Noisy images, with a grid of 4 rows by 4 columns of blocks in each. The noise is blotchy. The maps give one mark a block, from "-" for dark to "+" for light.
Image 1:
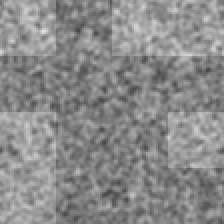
+ - + +
- - - -
+ - - +
+ - - -
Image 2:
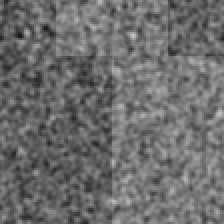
- + + -
- - + +
- - + +
- - + +
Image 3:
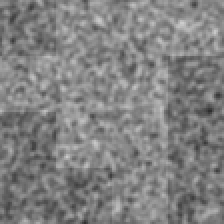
- + + +
+ + + -
- + + -
- - + -
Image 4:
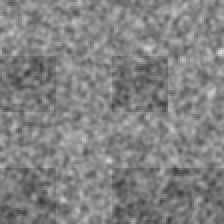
+ + + +
- + - +
+ + + +
- + - -
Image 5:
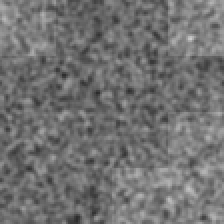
+ - - +
- - - -
- - - +
- - + +
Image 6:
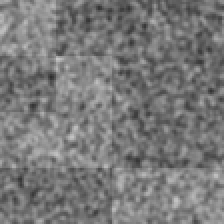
+ - - -
- + - -
+ + - -
- - + +
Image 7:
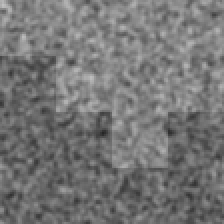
+ + + +
- + + +
- - + -
- - - -
